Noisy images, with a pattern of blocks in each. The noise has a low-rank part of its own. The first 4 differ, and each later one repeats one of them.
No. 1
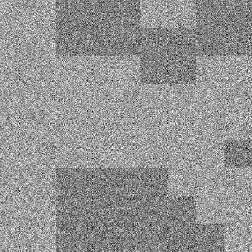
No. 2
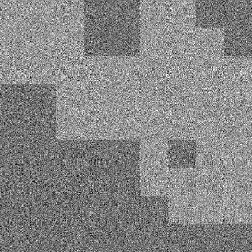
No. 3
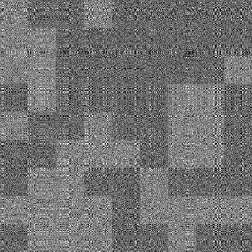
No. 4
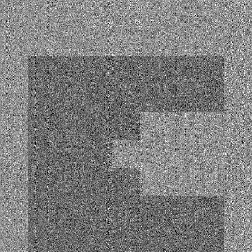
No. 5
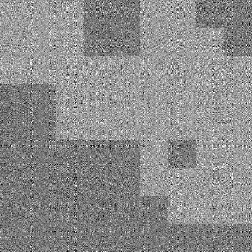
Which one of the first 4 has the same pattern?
2
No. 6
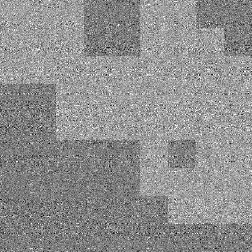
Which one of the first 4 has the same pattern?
2
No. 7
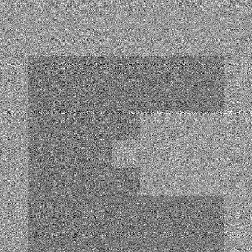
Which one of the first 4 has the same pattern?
4
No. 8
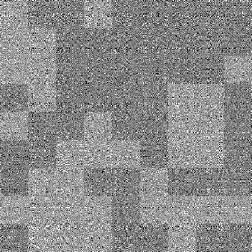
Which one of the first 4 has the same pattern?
3
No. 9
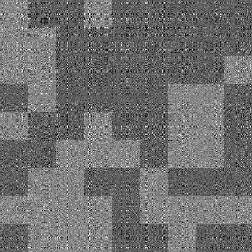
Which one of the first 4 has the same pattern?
3
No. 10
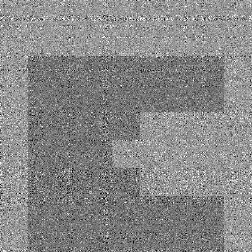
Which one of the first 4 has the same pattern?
4
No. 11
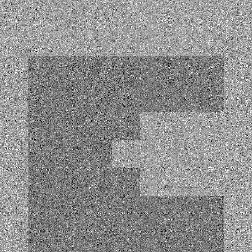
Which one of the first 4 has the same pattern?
4
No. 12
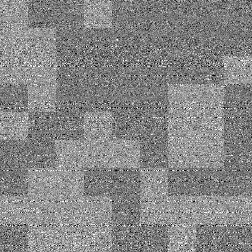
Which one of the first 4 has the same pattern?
3
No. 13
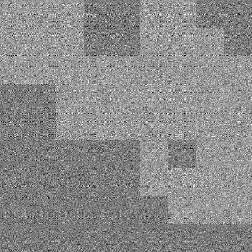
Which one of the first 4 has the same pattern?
2
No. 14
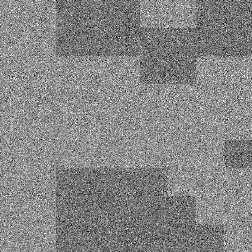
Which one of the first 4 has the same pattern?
1
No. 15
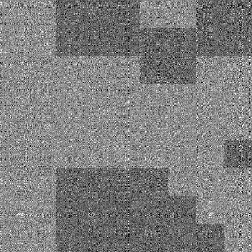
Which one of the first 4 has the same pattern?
1
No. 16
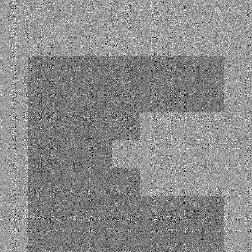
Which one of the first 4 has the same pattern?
4
